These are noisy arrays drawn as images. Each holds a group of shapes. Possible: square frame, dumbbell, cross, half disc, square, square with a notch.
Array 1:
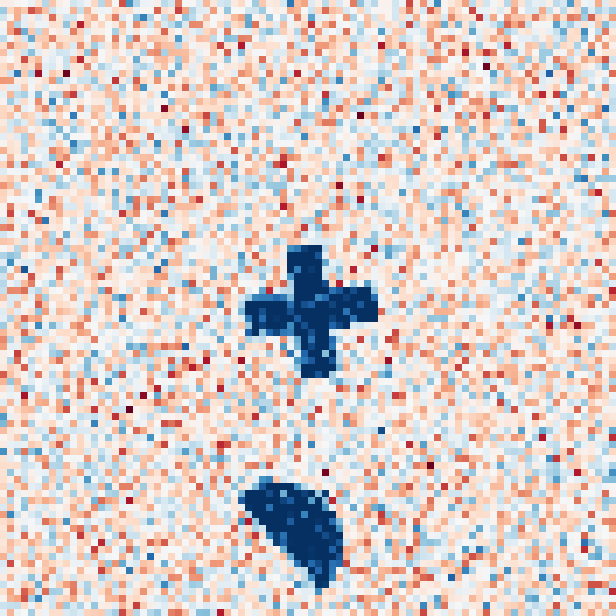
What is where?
centre: cross; bottom middle: half disc
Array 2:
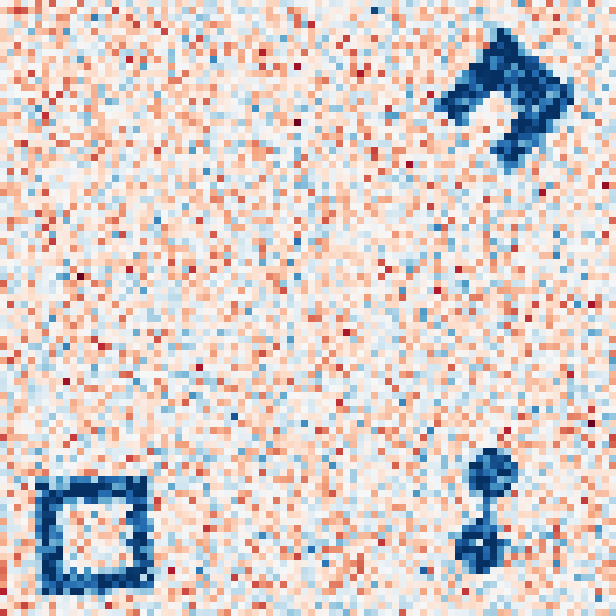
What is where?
top right: square with a notch; bottom left: square frame; bottom right: dumbbell
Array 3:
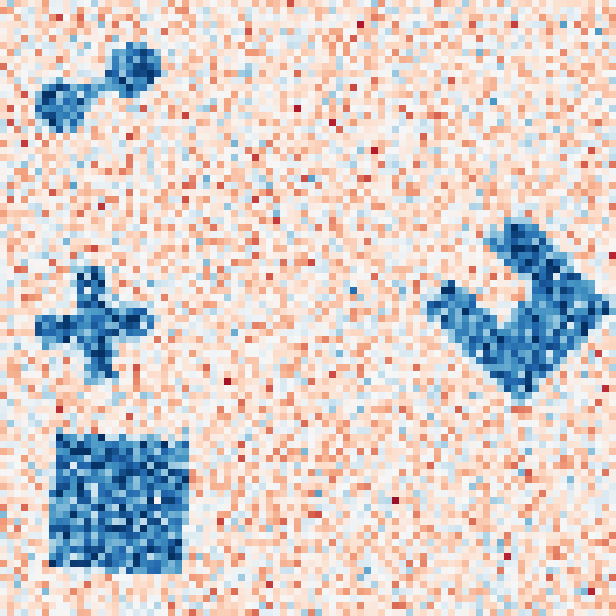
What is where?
top left: dumbbell; middle left: cross; middle right: square with a notch; bottom left: square
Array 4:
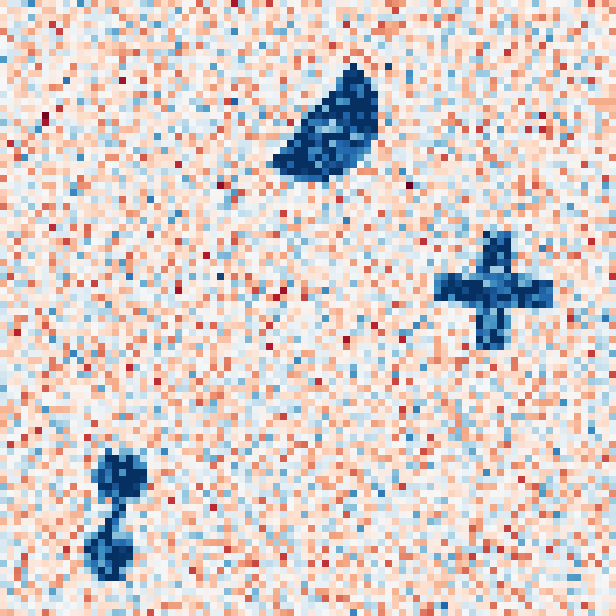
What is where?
top middle: half disc; middle right: cross; bottom left: dumbbell
